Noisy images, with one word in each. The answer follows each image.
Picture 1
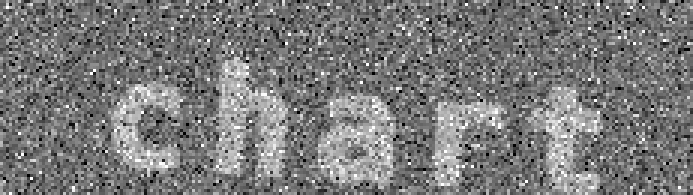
chart
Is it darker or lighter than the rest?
lighter
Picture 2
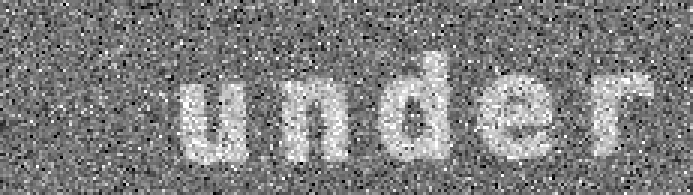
under
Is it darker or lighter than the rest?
lighter
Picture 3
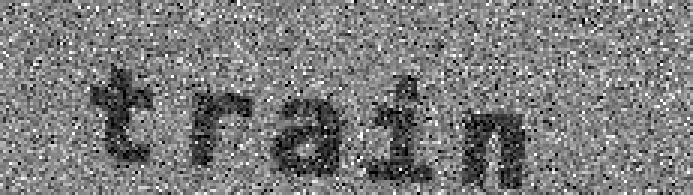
train
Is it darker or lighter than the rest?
darker
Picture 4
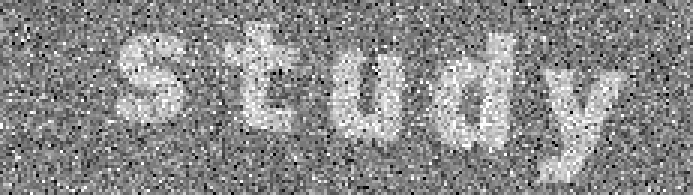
study
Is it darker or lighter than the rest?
lighter
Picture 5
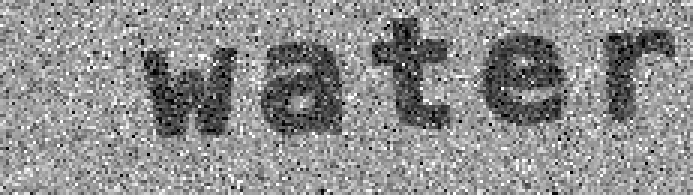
water
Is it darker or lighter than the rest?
darker
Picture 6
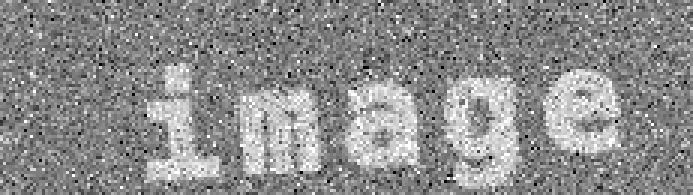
image
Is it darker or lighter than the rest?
lighter
